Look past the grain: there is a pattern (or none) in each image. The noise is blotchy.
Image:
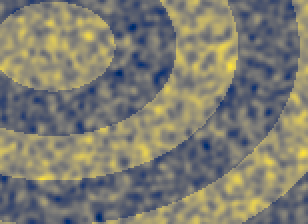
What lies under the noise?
rings round one point
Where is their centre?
top left
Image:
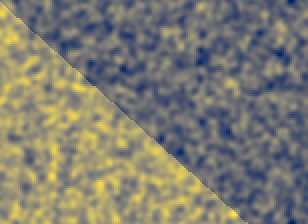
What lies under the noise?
a sharp edge
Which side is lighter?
bottom left
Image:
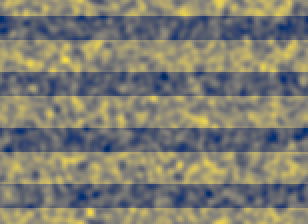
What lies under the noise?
horizontal stripes
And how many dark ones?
4
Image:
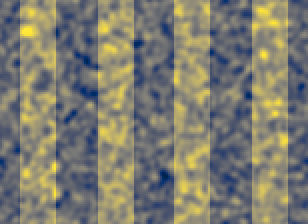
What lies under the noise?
vertical stripes
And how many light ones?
4
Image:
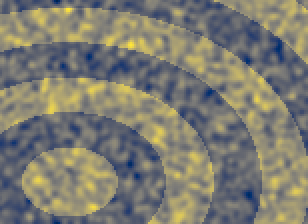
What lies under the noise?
rings round one point
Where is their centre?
bottom left
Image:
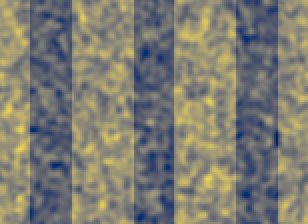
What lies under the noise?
vertical stripes
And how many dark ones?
3
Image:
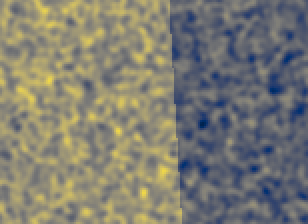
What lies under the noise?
a sharp edge
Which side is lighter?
left
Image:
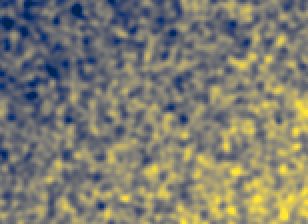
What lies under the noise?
a smooth slope
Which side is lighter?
bottom right
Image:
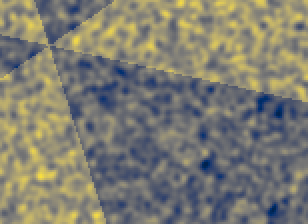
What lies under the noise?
spokes from one point
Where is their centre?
top left
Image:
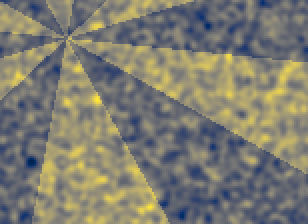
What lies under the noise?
spokes from one point
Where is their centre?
top left
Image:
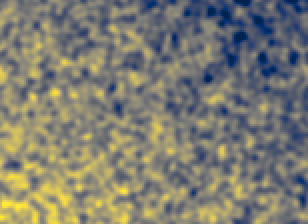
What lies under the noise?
a smooth slope
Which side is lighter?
bottom left
